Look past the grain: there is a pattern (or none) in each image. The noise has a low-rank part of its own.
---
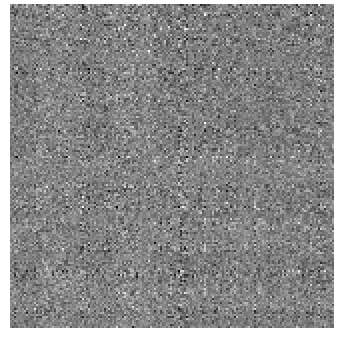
bands of rows crossing bands of columns
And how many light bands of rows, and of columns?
3 and 2
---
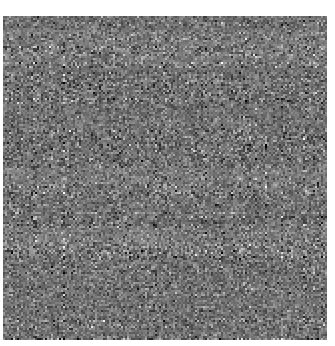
bands of rows
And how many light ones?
3
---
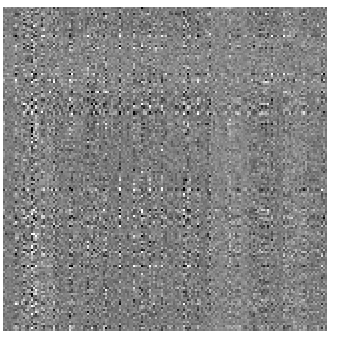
bands of rows crossing bands of columns
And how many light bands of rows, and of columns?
1 and 3
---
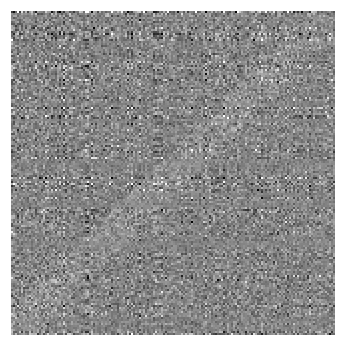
a diagonal band
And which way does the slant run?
bottom left to top right
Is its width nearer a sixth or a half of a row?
a sixth
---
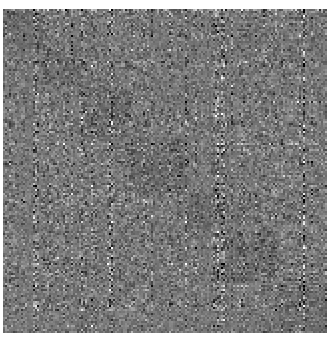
blocks along the diagonal
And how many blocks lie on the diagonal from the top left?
7
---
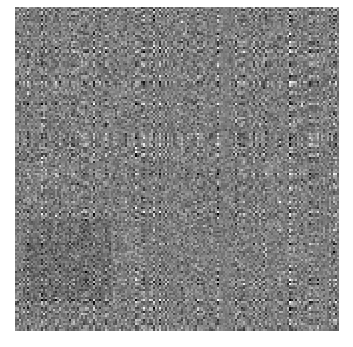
one block
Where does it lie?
bottom left
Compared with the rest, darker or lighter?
darker
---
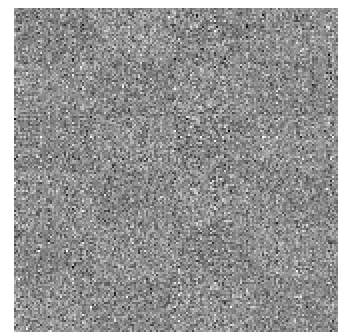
a checkerboard
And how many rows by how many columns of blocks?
6 by 4
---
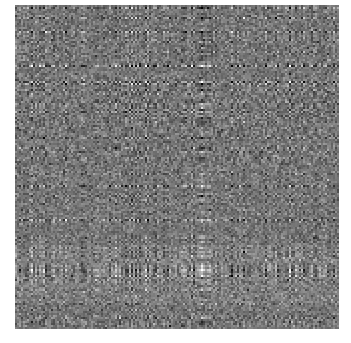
one band of rows
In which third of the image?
bottom
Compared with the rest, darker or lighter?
lighter
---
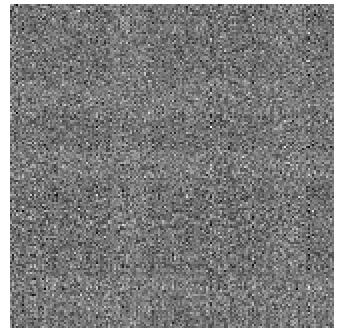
bands of rows crossing bands of columns
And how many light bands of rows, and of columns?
3 and 2
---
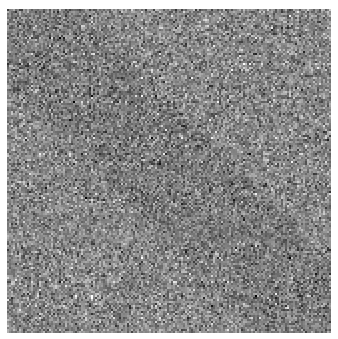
a diagonal band
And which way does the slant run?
top left to bottom right
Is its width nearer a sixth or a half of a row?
a half
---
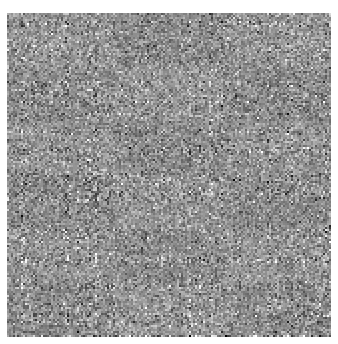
a checkerboard
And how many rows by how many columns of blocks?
6 by 3
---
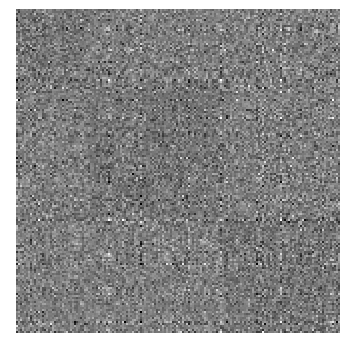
blocks along the diagonal
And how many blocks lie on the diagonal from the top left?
3
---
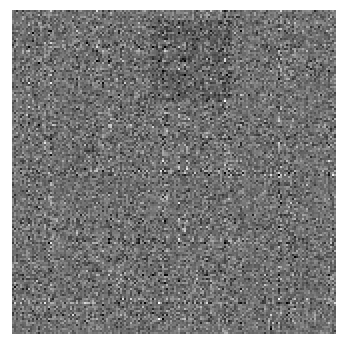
one block
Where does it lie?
top middle
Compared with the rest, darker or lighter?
darker
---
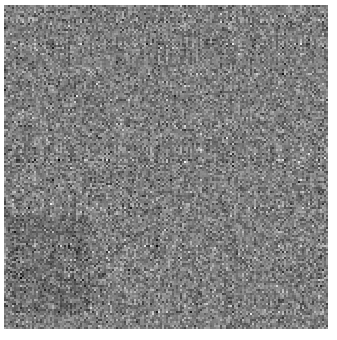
one block
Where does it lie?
bottom left
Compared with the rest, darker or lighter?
darker
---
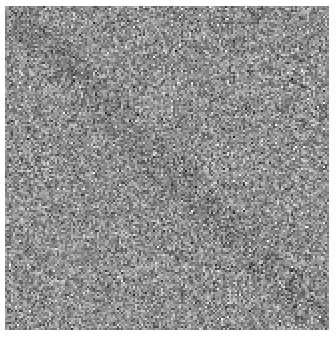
a diagonal band
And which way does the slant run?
top left to bottom right
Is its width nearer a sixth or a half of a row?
a sixth
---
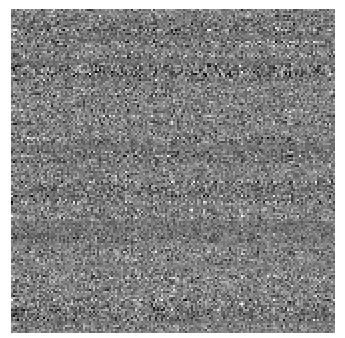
bands of rows
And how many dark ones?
6
